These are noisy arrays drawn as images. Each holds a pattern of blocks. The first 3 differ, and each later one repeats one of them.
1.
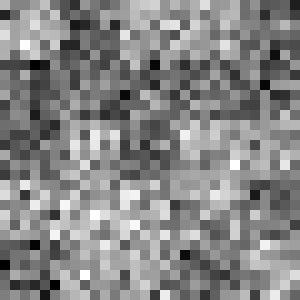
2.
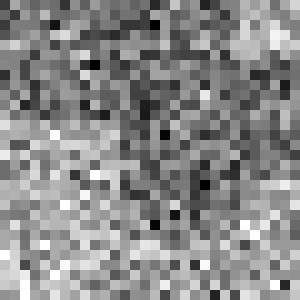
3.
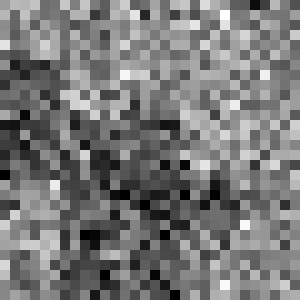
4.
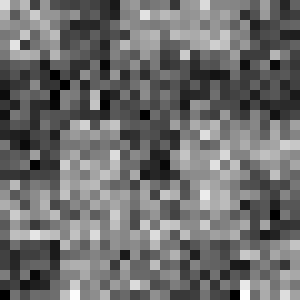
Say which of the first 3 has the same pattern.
1
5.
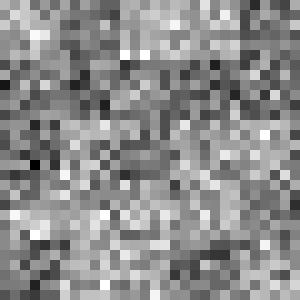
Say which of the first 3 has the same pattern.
1
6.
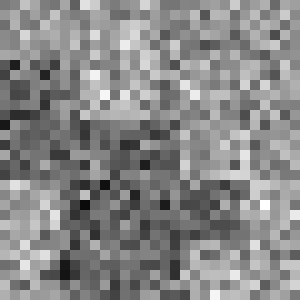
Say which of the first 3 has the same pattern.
3
